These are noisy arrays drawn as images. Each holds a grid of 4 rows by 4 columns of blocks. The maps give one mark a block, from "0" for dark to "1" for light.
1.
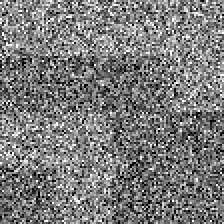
1 1 1 1
0 0 0 1
1 1 0 0
0 1 0 0
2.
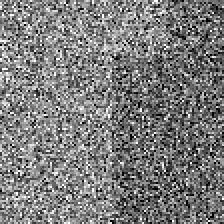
1 1 1 0
1 1 0 0
1 1 0 0
1 1 0 0
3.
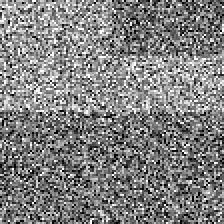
1 1 0 0
1 1 1 1
0 0 0 0
0 0 0 0
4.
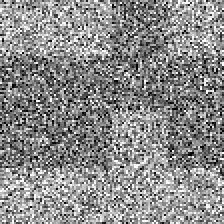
1 1 0 1
0 0 0 0
0 0 1 0
1 1 1 1
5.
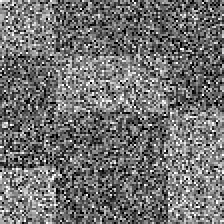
1 0 0 0
0 1 1 0
0 0 0 1
1 0 0 1
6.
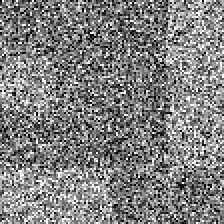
0 0 0 1
1 0 0 1
0 0 0 1
1 1 0 0
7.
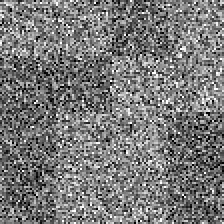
1 1 0 1
0 0 1 1
0 1 1 0
0 1 1 0
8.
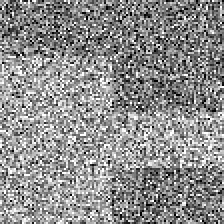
0 0 0 0
1 1 0 0
1 1 1 1
1 1 0 0
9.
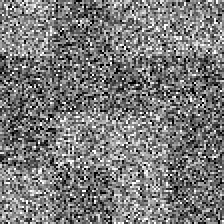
1 0 1 1
0 0 0 0
0 1 1 0
1 0 1 0
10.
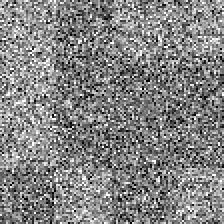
1 0 1 1
1 0 0 0
1 0 0 0
0 1 0 1
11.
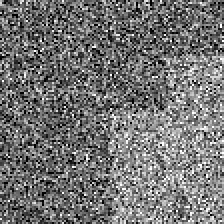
0 0 0 0
0 0 0 1
0 0 1 1
0 0 1 1
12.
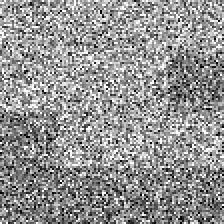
1 1 1 1
1 1 1 0
0 1 1 1
0 0 0 0
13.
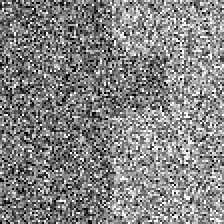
0 0 1 1
0 0 0 1
0 0 1 1
0 0 1 1
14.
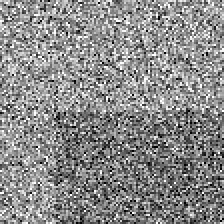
1 1 1 1
1 1 1 1
1 0 0 0
1 0 0 0
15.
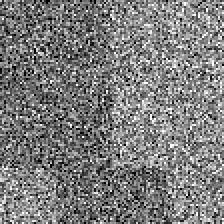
0 0 1 1
0 0 1 1
0 0 1 1
1 0 0 1
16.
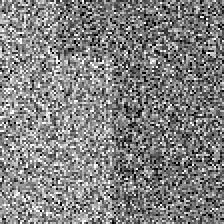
1 0 0 0
1 1 0 0
1 1 0 0
1 1 0 0
